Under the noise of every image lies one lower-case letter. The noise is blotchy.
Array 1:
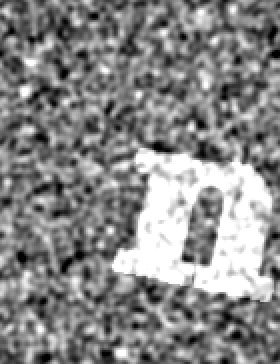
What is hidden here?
light n
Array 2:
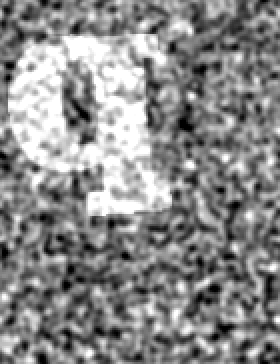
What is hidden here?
light q
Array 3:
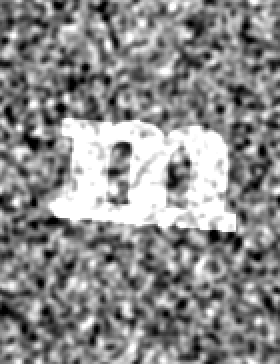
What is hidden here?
light m
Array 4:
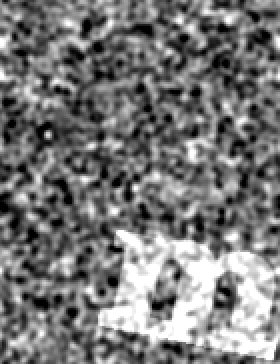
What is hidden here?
light m
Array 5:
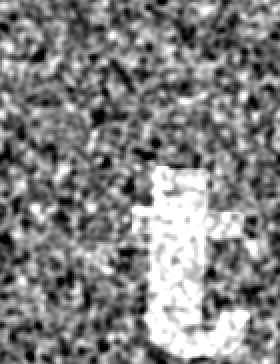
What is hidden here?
light t
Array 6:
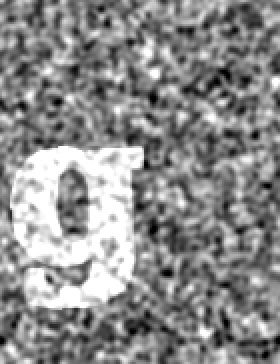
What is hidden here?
light g
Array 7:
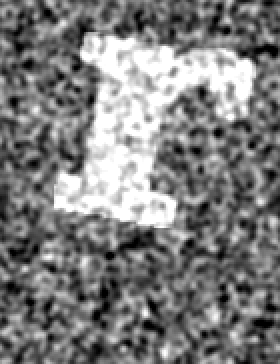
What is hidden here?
light r
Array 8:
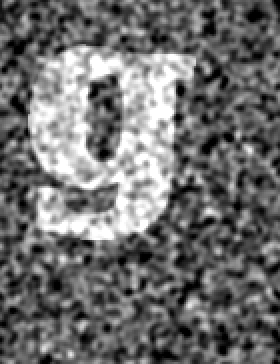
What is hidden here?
light g
